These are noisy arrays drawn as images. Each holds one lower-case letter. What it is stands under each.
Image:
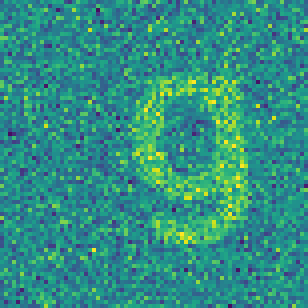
light g
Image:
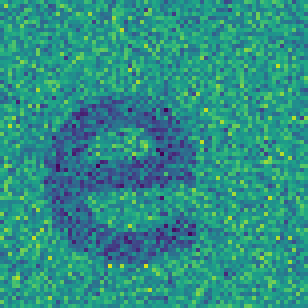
dark e
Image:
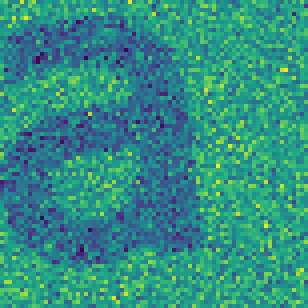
dark a
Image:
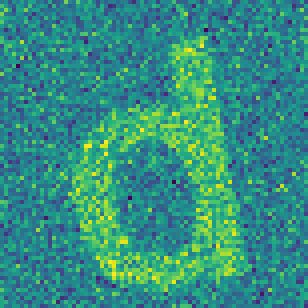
light d
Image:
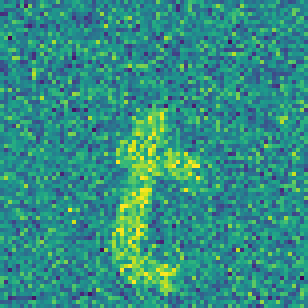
light t
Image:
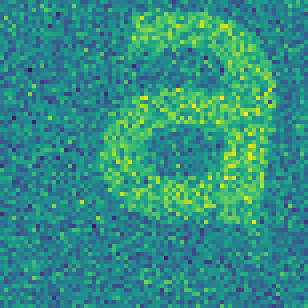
light a
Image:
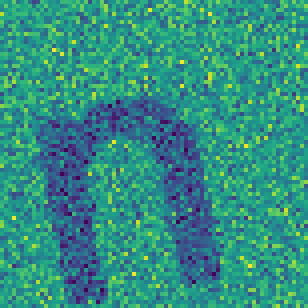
dark n
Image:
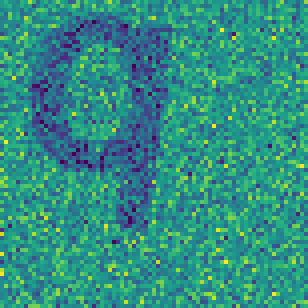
dark q
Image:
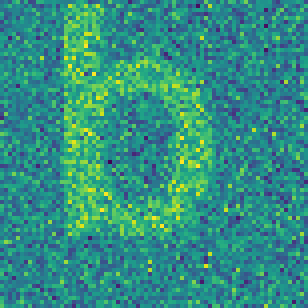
light b
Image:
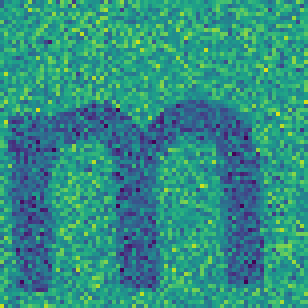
dark m
